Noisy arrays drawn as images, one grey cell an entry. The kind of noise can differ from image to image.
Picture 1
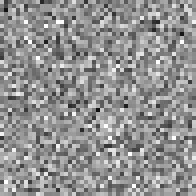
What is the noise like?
independent entries
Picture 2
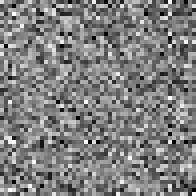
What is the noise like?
low rank plus noise
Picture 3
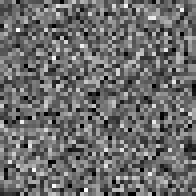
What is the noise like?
independent entries
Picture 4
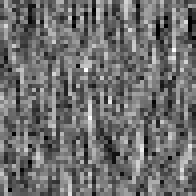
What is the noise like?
streaked along the columns
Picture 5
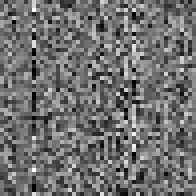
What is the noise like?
columns of uneven size
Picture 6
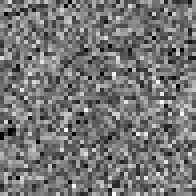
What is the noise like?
independent entries
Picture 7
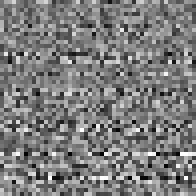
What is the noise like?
rows of uneven size
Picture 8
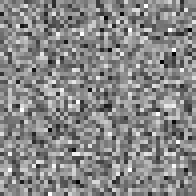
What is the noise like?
low rank plus noise
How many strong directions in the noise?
one
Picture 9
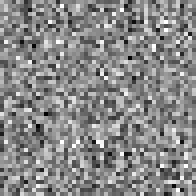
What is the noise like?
low rank plus noise
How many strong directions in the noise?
three or four
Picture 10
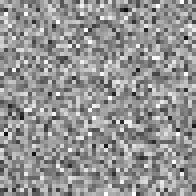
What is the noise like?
independent entries
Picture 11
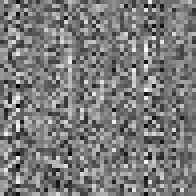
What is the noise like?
columns of uneven size
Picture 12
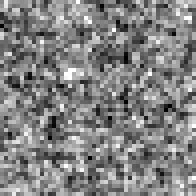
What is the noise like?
blotchy
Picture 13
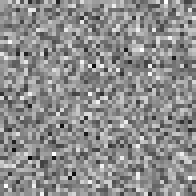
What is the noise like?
independent entries
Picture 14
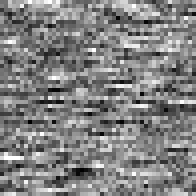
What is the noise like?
streaked along the rows
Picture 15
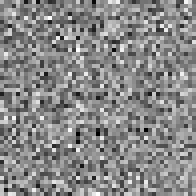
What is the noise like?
low rank plus noise
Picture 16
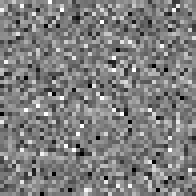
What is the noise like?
heavy tails
